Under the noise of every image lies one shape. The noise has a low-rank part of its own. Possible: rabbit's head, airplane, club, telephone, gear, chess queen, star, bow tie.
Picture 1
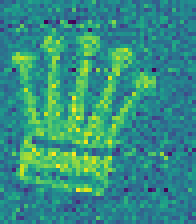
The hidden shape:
chess queen
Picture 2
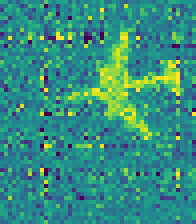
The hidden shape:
airplane
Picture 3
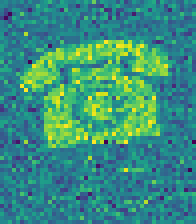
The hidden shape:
telephone
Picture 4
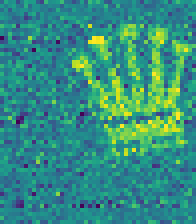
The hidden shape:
chess queen
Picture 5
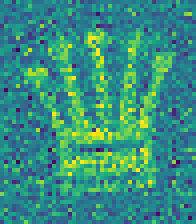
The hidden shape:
chess queen
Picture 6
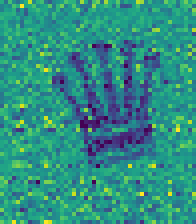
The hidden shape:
chess queen
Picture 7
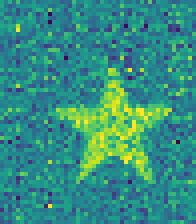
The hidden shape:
star
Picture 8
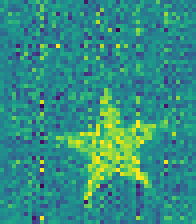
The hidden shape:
star
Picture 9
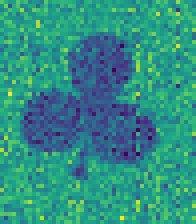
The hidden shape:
club
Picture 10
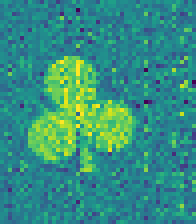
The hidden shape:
club
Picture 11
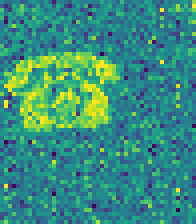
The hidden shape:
telephone
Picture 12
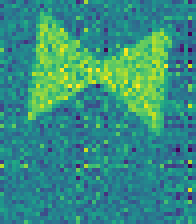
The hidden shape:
bow tie
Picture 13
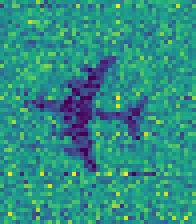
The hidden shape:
airplane
